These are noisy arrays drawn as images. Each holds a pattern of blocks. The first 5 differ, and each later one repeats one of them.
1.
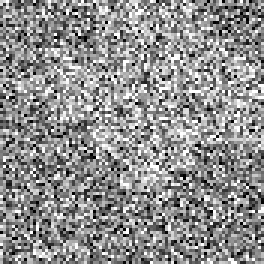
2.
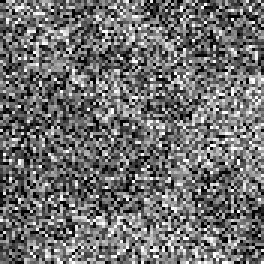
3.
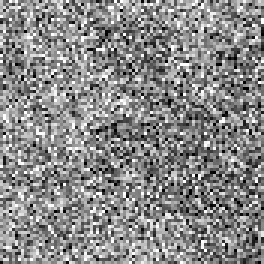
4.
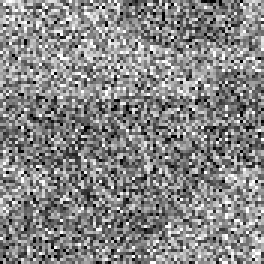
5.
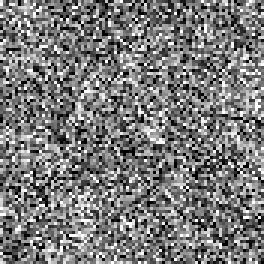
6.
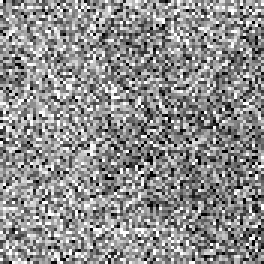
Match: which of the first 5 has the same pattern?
3
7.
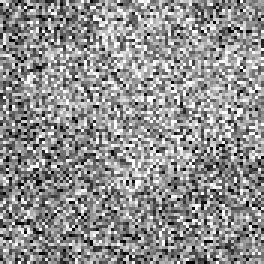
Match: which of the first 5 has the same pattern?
1
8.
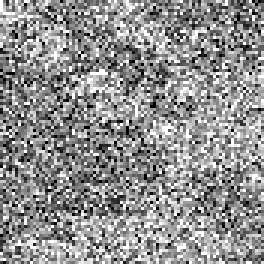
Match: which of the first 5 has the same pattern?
2
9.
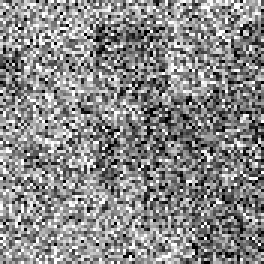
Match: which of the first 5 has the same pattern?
3
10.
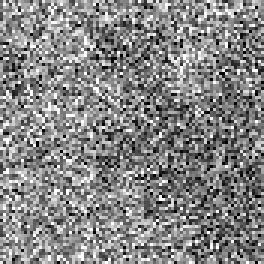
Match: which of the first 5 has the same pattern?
3
